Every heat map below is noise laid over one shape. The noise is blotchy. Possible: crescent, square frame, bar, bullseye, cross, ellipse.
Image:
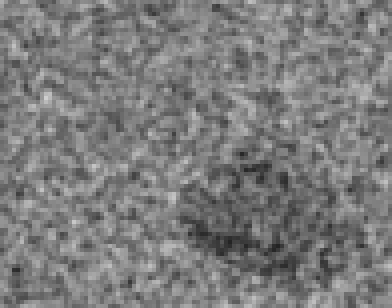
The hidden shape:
ellipse
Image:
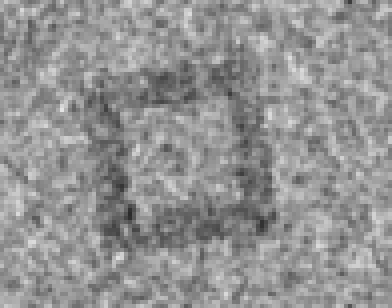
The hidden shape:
square frame
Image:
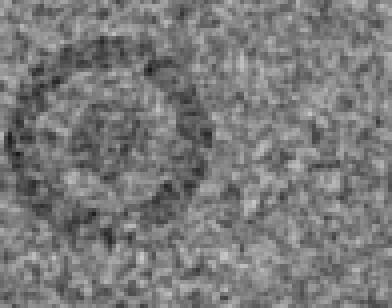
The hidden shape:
bullseye
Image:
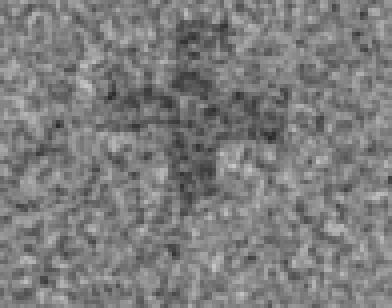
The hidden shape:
cross
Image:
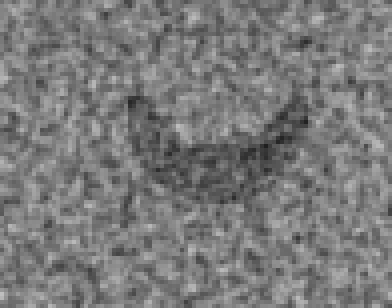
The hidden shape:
crescent
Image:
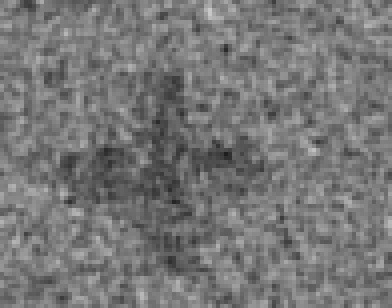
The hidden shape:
cross
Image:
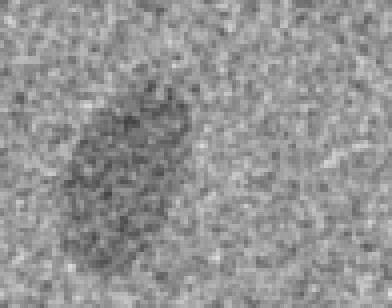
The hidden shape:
ellipse
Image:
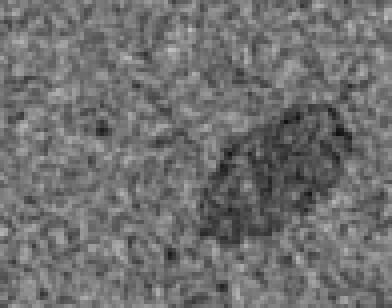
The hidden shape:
ellipse
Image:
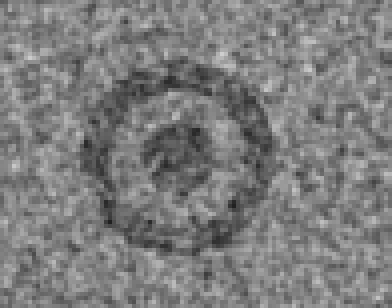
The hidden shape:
bullseye
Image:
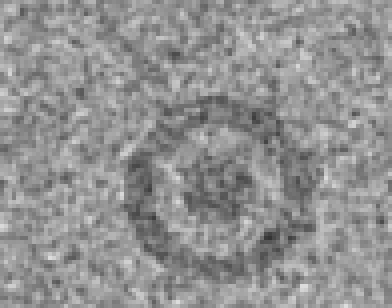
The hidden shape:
bullseye
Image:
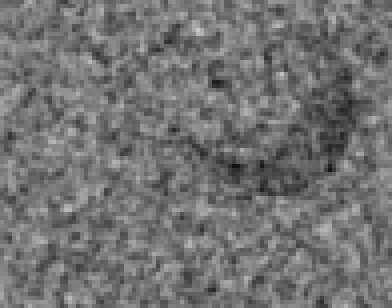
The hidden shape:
crescent
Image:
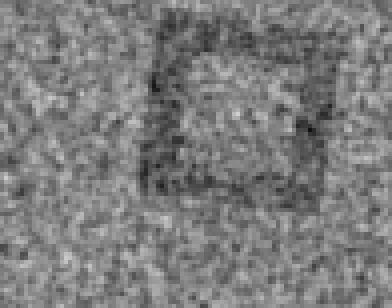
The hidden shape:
square frame
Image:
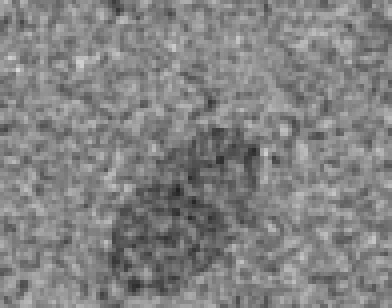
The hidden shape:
ellipse
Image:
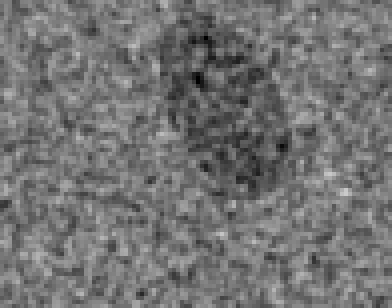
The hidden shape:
ellipse
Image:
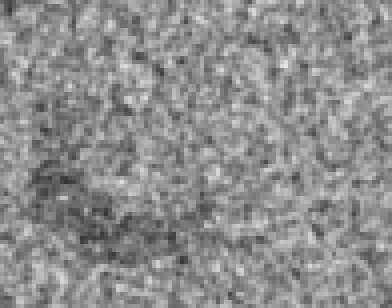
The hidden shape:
crescent
